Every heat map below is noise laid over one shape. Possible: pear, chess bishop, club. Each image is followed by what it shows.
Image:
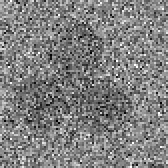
dark club
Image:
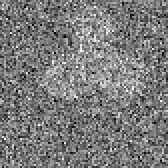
light club
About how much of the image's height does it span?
two thirds
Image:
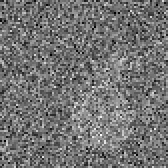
light pear
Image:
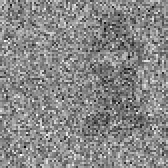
dark chess bishop
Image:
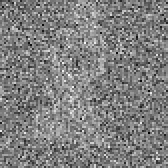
light chess bishop
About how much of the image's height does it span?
nearly all
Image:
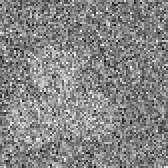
light club
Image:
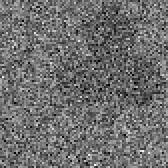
dark club
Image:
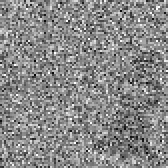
dark chess bishop
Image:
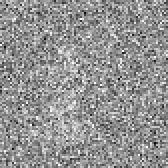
light chess bishop
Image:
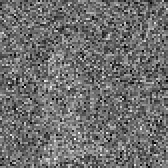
light chess bishop
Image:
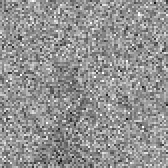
dark chess bishop
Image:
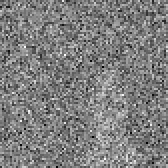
light chess bishop
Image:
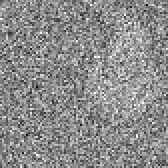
light pear
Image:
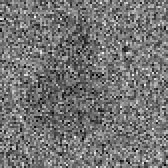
dark pear
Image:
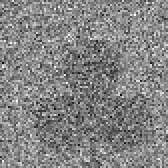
dark club
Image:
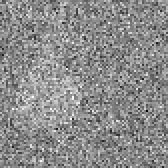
light pear
